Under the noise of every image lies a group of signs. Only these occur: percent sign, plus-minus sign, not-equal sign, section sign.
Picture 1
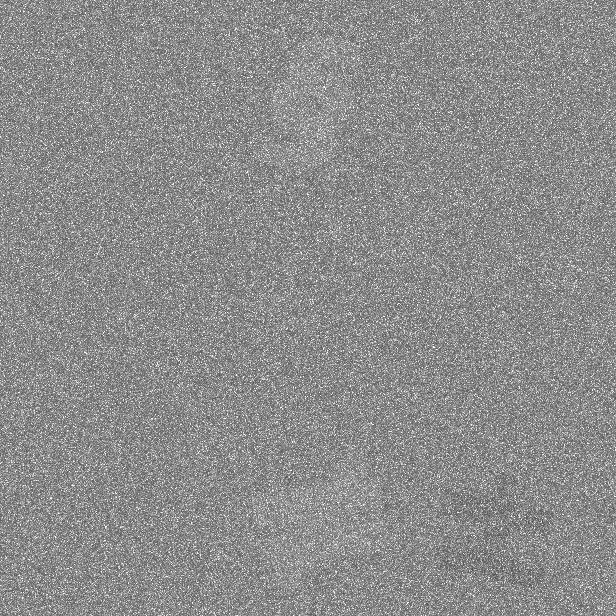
top middle: light section sign; bottom middle: light not-equal sign; bottom right: dark plus-minus sign
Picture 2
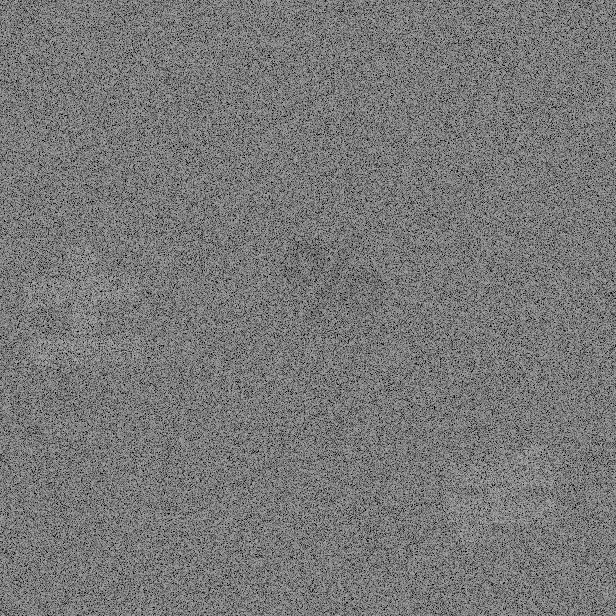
middle left: light plus-minus sign; centre: dark percent sign; bottom right: light not-equal sign
